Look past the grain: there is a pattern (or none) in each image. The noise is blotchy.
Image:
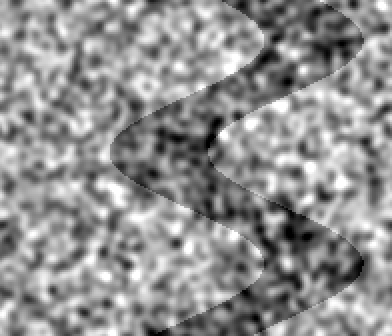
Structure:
a wavy band
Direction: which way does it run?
top to bottom
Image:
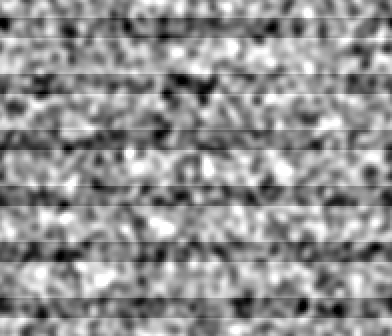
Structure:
horizontal stripes
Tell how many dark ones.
6
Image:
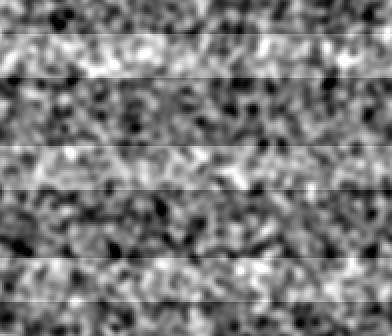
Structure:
horizontal stripes
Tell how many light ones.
3
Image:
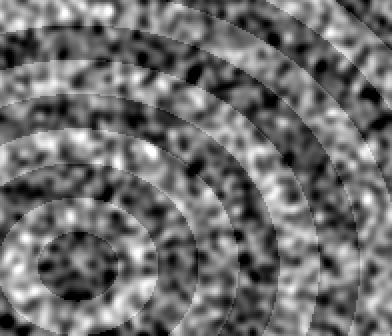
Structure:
rings round one point
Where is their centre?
bottom left
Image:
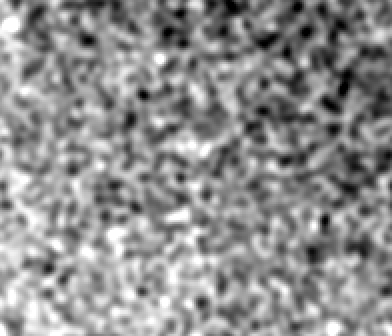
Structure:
a smooth slope
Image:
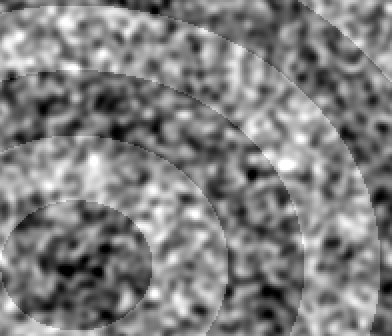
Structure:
rings round one point
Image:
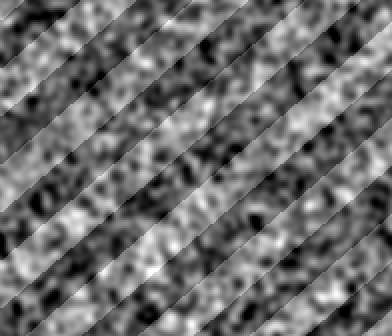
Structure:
diagonal stripes
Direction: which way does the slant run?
bottom left to top right
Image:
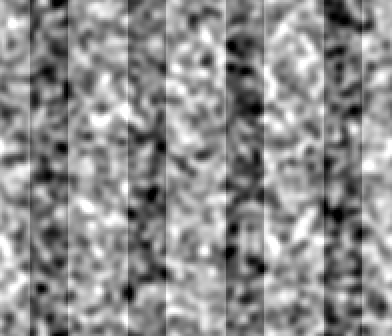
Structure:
vertical stripes
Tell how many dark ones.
4
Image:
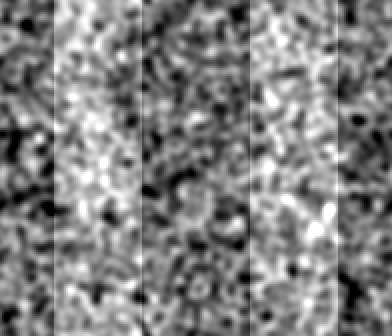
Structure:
vertical stripes
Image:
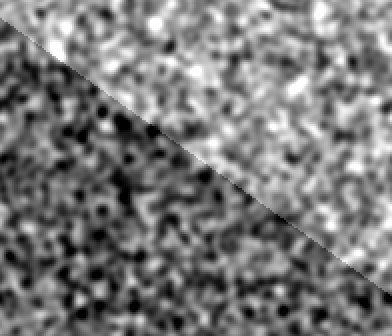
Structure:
a sharp edge
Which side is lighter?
top right
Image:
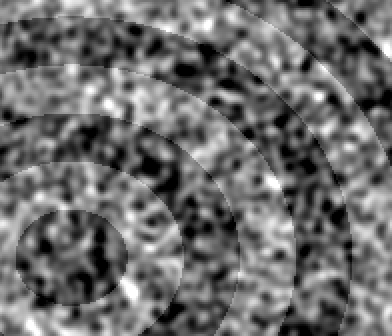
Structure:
rings round one point
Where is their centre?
bottom left
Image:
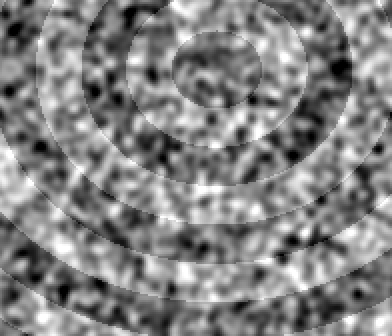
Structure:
rings round one point
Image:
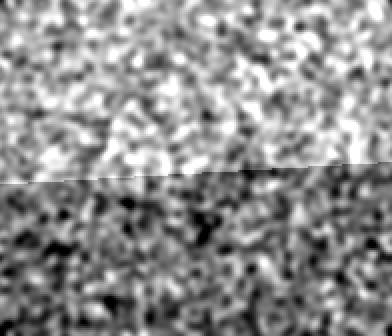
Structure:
a sharp edge
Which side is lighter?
top
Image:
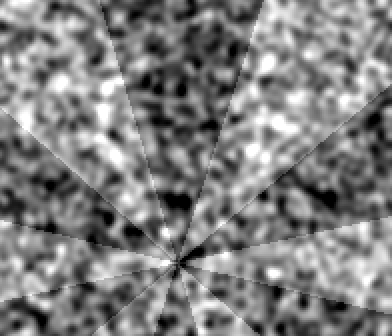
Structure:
spokes from one point
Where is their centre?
bottom middle
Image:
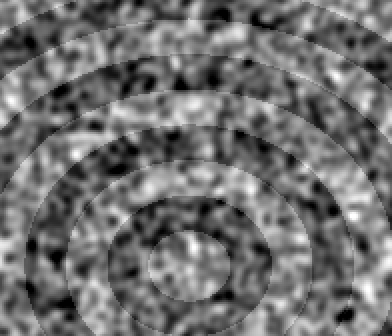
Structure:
rings round one point
